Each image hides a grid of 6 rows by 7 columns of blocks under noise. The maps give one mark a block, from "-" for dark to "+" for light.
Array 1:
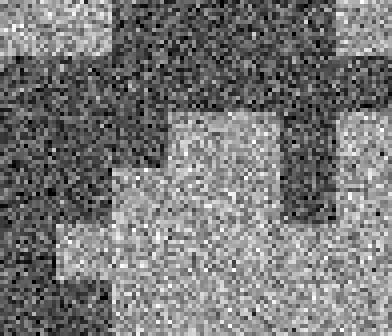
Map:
++----+
-------
---++-+
--+++-+
-++++++
--+++++
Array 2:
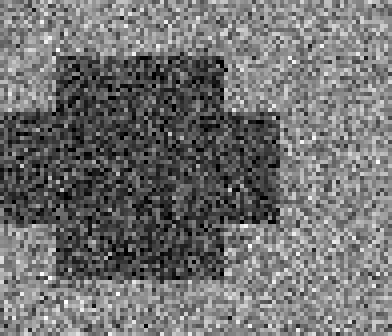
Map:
+++++++
+---+++
-----++
-----++
+---+++
+++++++
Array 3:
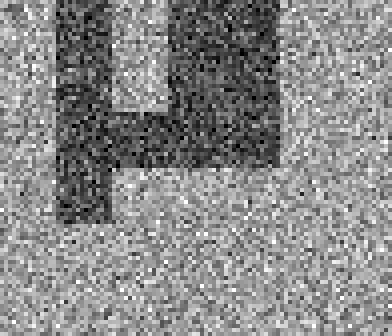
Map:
+-+--++
+-+--++
+----++
+-+++++
+++++++
+++++++
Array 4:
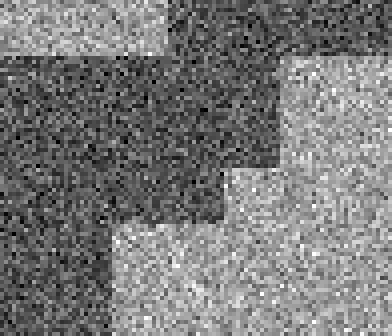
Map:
+++----
-----++
-----++
----+++
--+++++
--+++++
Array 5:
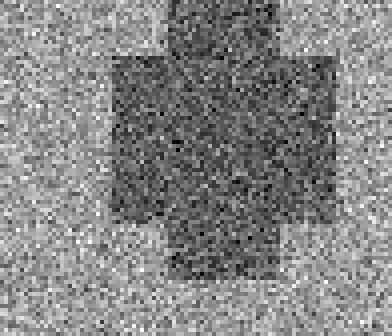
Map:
+++--++
++----+
++----+
++----+
+++--++
+++++++
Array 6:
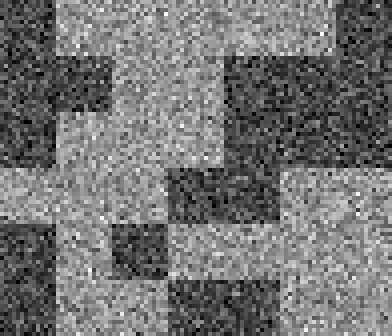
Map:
-+++++-
--++---
-+++---
+++--++
-+-++++
-++--++
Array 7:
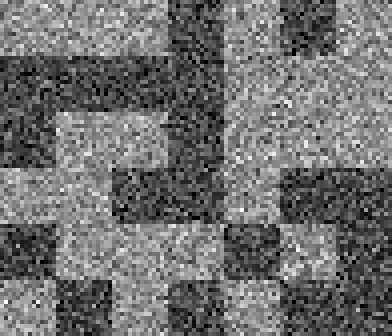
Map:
+++-+-+
----+++
-++-+++
++--+--
-+++-+-
+-+-+--
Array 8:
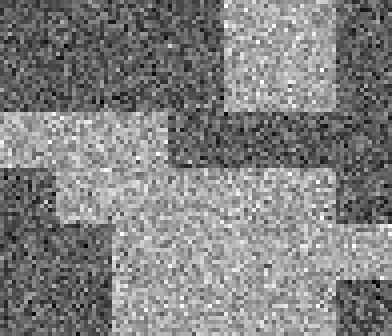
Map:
----++-
----++-
+++----
-+++++-
--+++++
--++++-
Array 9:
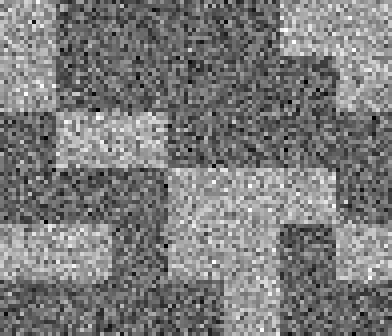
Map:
+----++
+-----+
-++----
---+++-
++-++-+
----+--
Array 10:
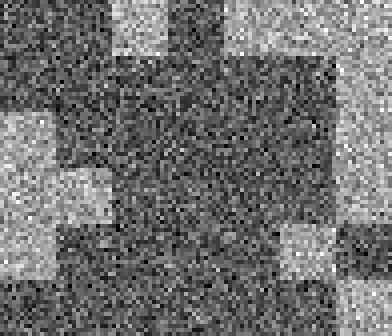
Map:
--+-+++
------+
+-----+
++----+
+----+-
------+
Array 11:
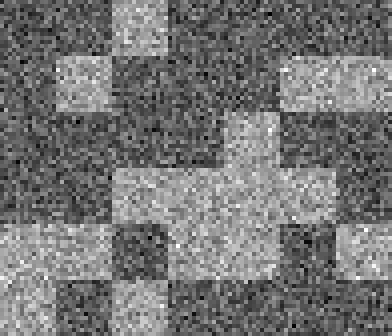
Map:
--+----
-+---++
----+--
--++++-
++-++-+
+-+----
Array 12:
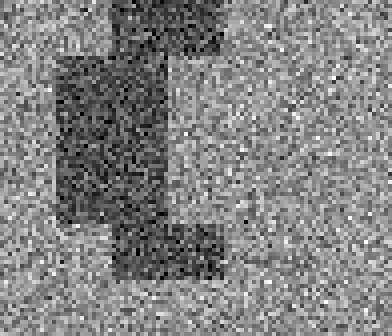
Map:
++--+++
+--++++
+--++++
+--++++
++--+++
+++++++
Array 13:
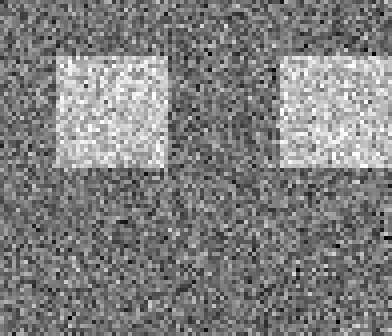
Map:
-------
-++--++
-++--++
-------
-------
-------
